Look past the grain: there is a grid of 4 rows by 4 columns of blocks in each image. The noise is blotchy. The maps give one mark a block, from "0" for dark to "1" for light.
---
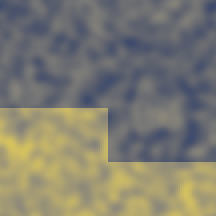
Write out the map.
0 0 0 0
0 0 0 0
1 1 0 0
1 1 1 1
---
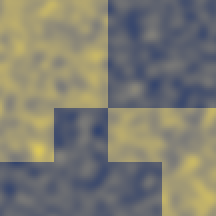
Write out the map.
1 1 0 0
1 1 0 0
1 0 1 1
0 0 0 1
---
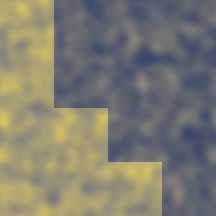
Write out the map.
1 0 0 0
1 0 0 0
1 1 0 0
1 1 1 0
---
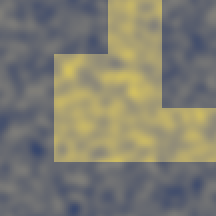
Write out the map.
0 0 1 0
0 1 1 0
0 1 1 1
0 0 0 0
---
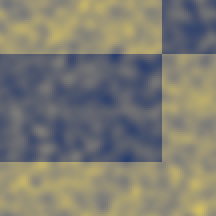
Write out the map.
1 1 1 0
0 0 0 1
0 0 0 1
1 1 1 1
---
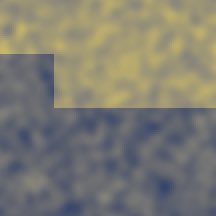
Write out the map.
1 1 1 1
0 1 1 1
0 0 0 0
0 0 0 0
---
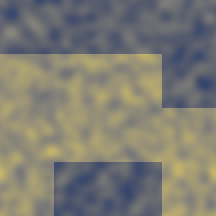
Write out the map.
0 0 0 0
1 1 1 0
1 1 1 1
1 0 0 1
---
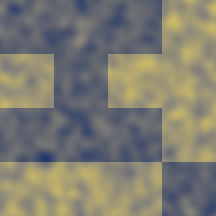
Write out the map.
0 0 0 1
1 0 1 1
0 0 0 1
1 1 1 0
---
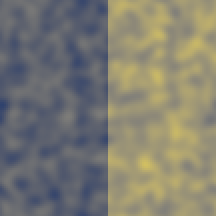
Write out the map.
0 0 1 1
0 0 1 1
0 0 1 1
0 0 1 1
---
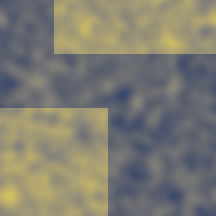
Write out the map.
0 1 1 1
0 0 0 0
1 1 0 0
1 1 0 0
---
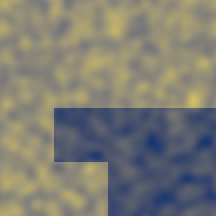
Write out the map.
1 1 1 1
1 1 1 1
1 0 0 0
1 1 0 0
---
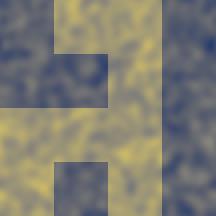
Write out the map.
0 1 1 0
0 0 1 0
1 1 1 0
1 0 1 0
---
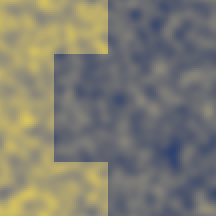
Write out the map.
1 1 0 0
1 0 0 0
1 0 0 0
1 1 0 0
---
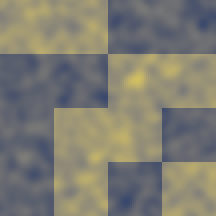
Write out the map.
1 1 0 0
0 0 1 1
0 1 1 0
0 1 0 1
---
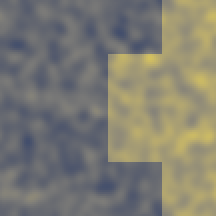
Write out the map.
0 0 0 1
0 0 1 1
0 0 1 1
0 0 0 1
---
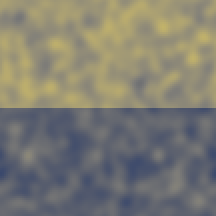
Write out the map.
1 1 1 1
1 1 1 1
0 0 0 0
0 0 0 0
